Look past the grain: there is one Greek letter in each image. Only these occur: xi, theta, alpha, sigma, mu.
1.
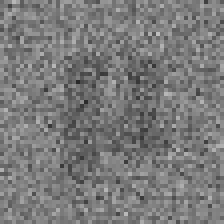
mu
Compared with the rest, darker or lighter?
darker
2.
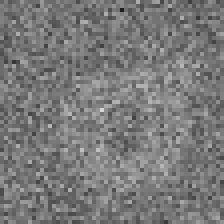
sigma
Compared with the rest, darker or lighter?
lighter
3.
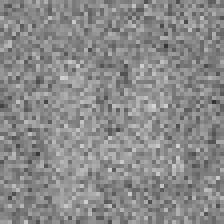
mu
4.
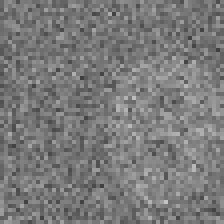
theta
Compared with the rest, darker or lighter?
lighter
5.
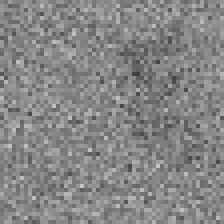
xi
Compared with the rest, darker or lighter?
darker
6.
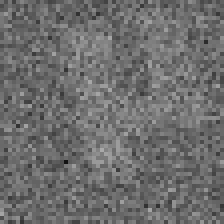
mu
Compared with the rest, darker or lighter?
lighter
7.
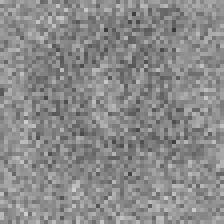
alpha
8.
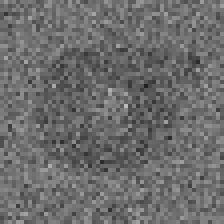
sigma
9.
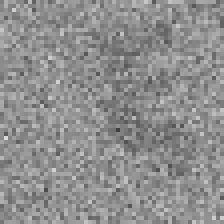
xi
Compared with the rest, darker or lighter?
darker
